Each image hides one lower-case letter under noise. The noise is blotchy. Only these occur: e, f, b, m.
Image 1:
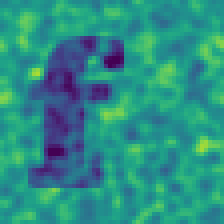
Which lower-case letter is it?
f
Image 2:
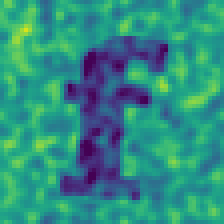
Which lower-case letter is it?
f
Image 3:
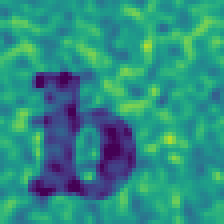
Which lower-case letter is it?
b
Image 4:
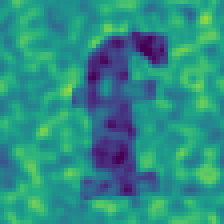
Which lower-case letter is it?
f
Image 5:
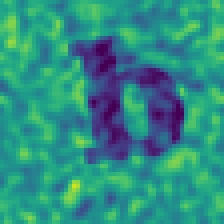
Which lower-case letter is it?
b
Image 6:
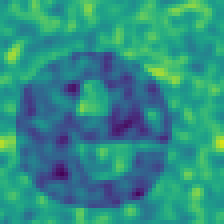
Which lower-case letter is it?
e
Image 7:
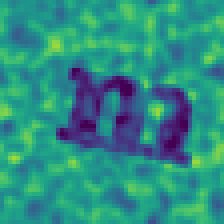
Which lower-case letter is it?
m
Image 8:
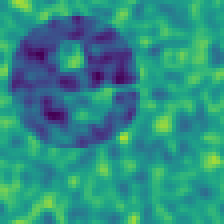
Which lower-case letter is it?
e
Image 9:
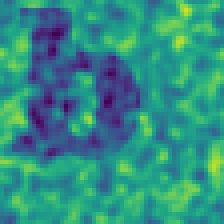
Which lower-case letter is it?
b
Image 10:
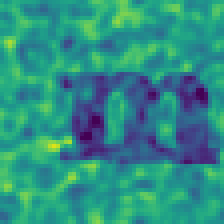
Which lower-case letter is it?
m
